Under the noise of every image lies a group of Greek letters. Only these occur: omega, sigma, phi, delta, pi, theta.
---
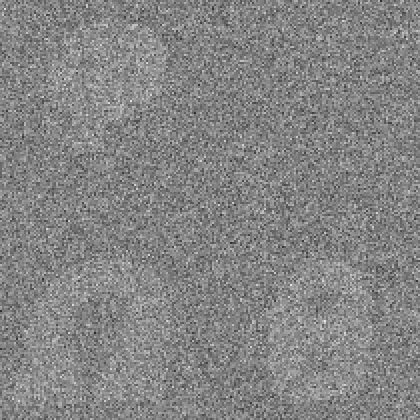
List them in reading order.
top left: phi; bottom left: omega; bottom right: theta
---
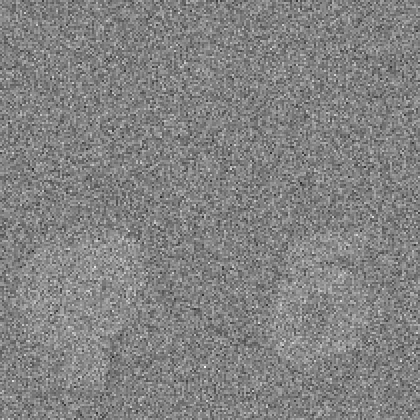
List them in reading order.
bottom left: phi; bottom right: delta
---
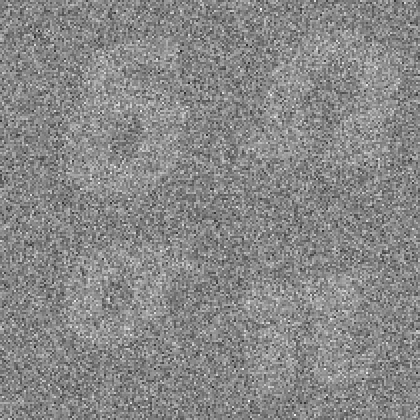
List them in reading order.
top left: delta; top right: omega; bottom left: sigma; bottom right: pi
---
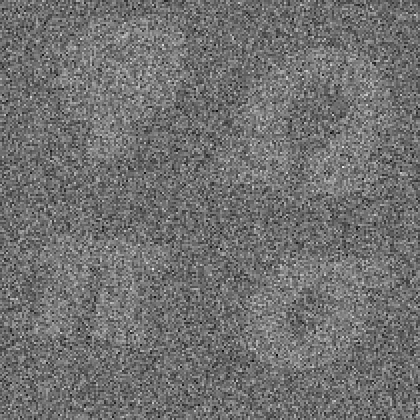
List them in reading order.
top left: phi; top right: omega; bottom left: pi; bottom right: sigma
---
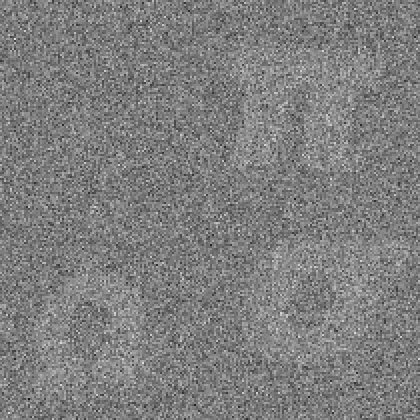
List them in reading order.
top right: pi; bottom left: omega; bottom right: sigma
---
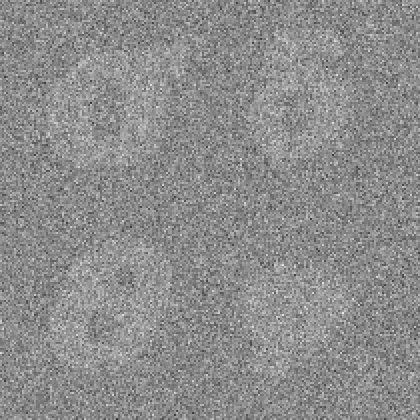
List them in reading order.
top left: sigma; top right: delta; bottom left: theta; bottom right: phi
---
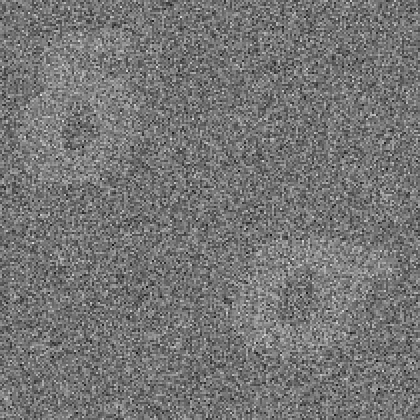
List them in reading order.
top left: delta; bottom right: sigma
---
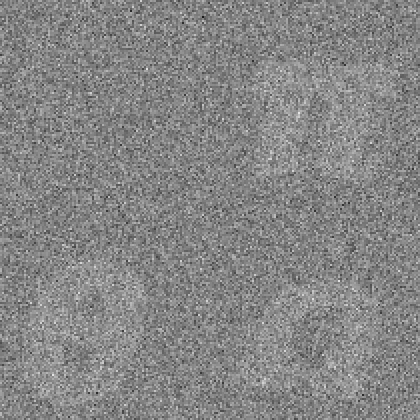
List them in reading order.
top right: pi; bottom left: theta; bottom right: omega
